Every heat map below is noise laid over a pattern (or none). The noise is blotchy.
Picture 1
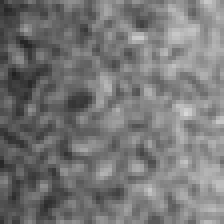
a smooth slope
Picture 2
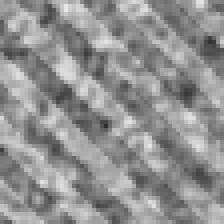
diagonal stripes
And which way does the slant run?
top left to bottom right
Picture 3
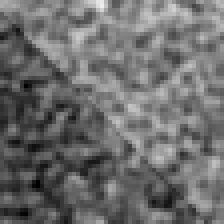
a sharp edge
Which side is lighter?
top right
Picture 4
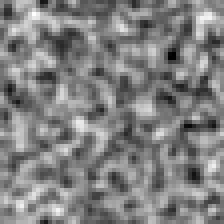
only noise
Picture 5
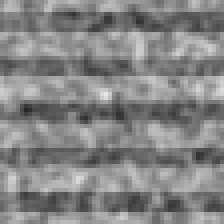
horizontal stripes
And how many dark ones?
5
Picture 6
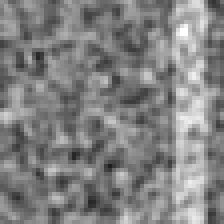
one vertical stripe
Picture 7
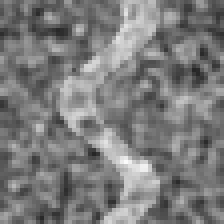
a wavy band
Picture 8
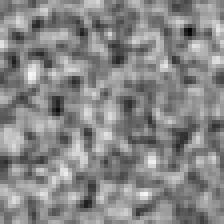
only noise
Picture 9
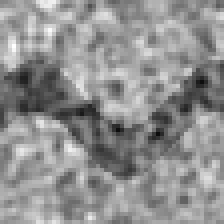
a wavy band
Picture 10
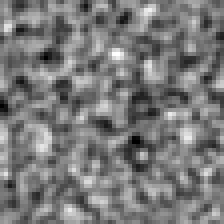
only noise
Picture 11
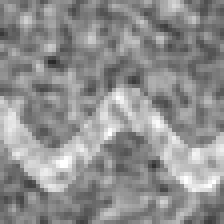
a wavy band
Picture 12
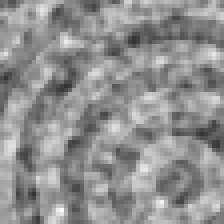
rings round one point
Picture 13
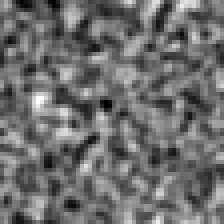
only noise
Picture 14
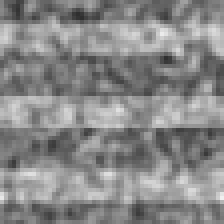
horizontal stripes
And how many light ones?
3
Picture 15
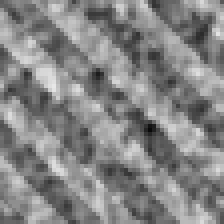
diagonal stripes
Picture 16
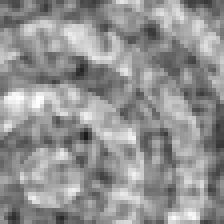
rings round one point
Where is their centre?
bottom left
